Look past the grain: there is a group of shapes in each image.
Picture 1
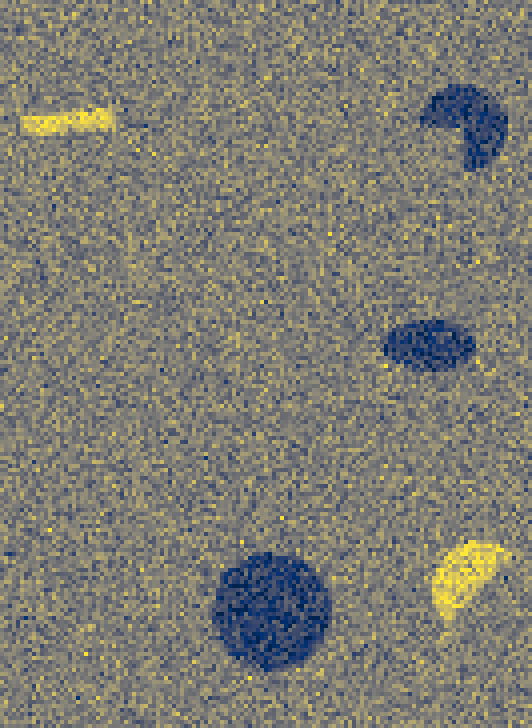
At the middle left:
nothing
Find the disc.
bottom middle
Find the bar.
top left
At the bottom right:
half disc
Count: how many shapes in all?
5
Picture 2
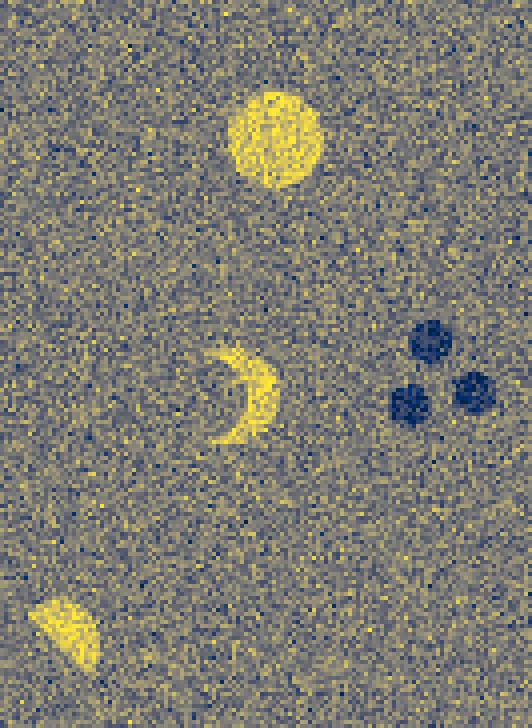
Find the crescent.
centre
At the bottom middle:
nothing
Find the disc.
top middle
